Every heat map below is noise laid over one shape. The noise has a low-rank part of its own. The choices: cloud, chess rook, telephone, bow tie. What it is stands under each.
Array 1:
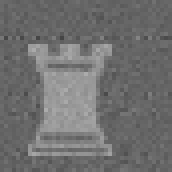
light chess rook
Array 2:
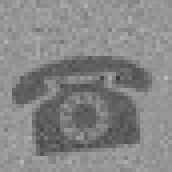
dark telephone
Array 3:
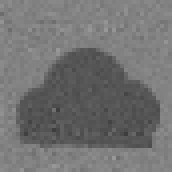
dark cloud
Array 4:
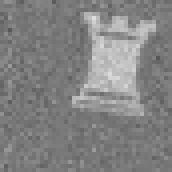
light chess rook
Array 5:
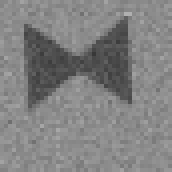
dark bow tie
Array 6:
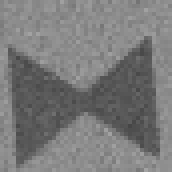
dark bow tie
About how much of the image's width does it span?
nearly all
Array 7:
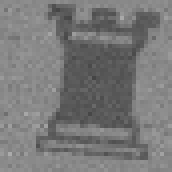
dark chess rook
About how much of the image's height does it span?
nearly all
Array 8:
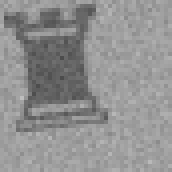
dark chess rook
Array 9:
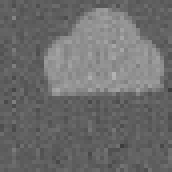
light cloud
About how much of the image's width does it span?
two thirds
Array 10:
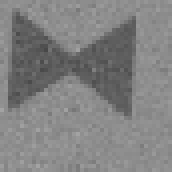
dark bow tie
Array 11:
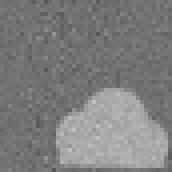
light cloud
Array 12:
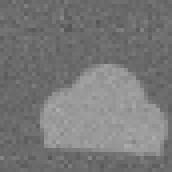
light cloud
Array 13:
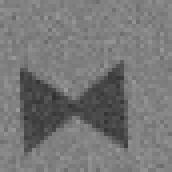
dark bow tie
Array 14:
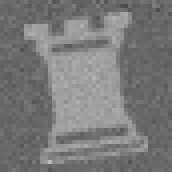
light chess rook
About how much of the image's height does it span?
nearly all
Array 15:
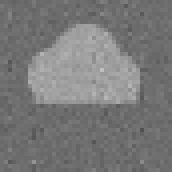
light cloud
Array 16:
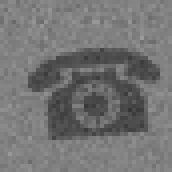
dark telephone
